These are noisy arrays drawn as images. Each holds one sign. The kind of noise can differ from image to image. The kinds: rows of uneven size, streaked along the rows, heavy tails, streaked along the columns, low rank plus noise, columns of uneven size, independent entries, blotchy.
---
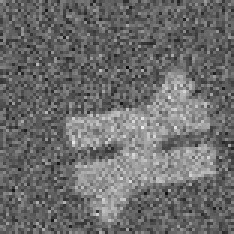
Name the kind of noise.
independent entries
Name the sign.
not-equal sign
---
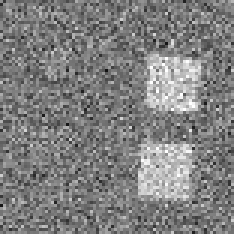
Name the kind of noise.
low rank plus noise
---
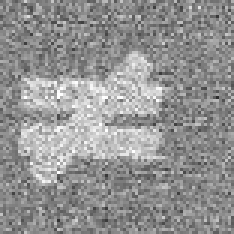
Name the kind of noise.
low rank plus noise
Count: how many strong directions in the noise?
three or four
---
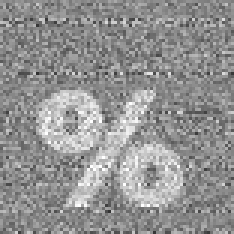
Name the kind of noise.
rows of uneven size
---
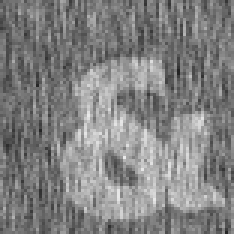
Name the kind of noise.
streaked along the columns
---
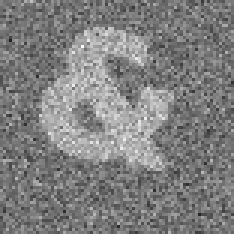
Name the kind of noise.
independent entries
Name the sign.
ampersand
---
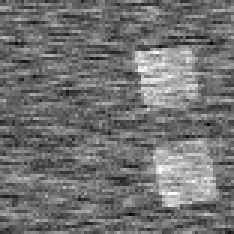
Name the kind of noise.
streaked along the rows
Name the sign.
colon
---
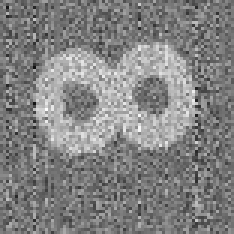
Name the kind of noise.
columns of uneven size
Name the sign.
infinity sign
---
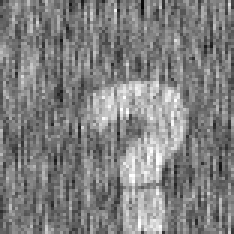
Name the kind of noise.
streaked along the columns
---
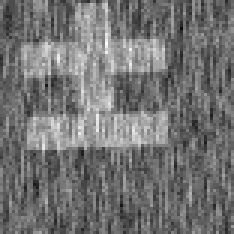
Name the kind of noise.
streaked along the columns
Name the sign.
plus-minus sign
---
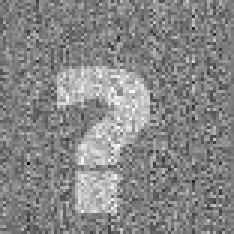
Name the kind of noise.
columns of uneven size
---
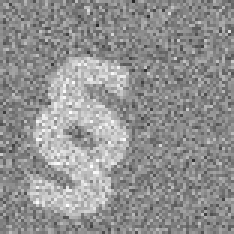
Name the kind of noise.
independent entries
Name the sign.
section sign
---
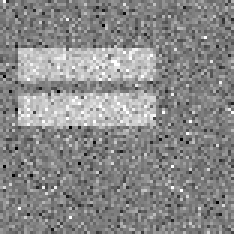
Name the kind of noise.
heavy tails
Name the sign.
equals sign
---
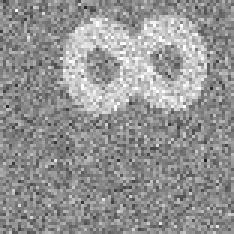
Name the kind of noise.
independent entries
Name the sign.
infinity sign
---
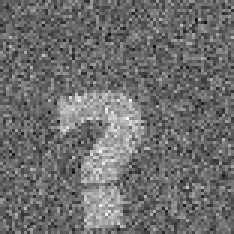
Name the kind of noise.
independent entries
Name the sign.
question mark
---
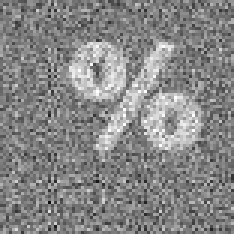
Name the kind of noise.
low rank plus noise
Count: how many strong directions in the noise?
one
